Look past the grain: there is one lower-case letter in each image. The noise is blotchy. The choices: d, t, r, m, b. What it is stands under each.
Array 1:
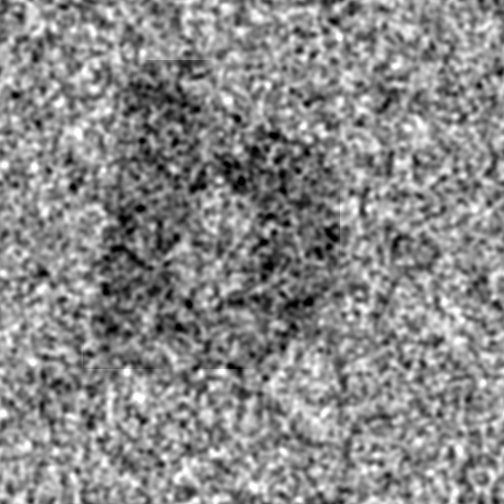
dark b
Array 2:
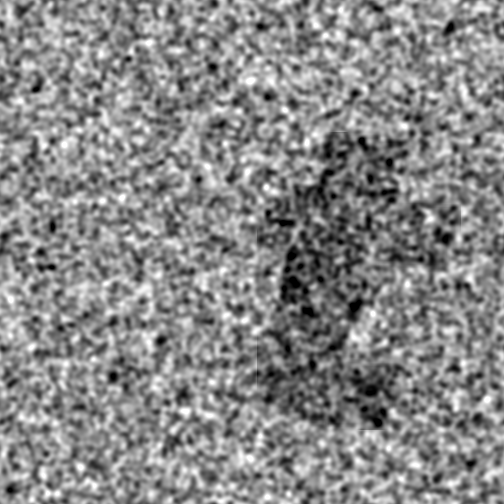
dark t
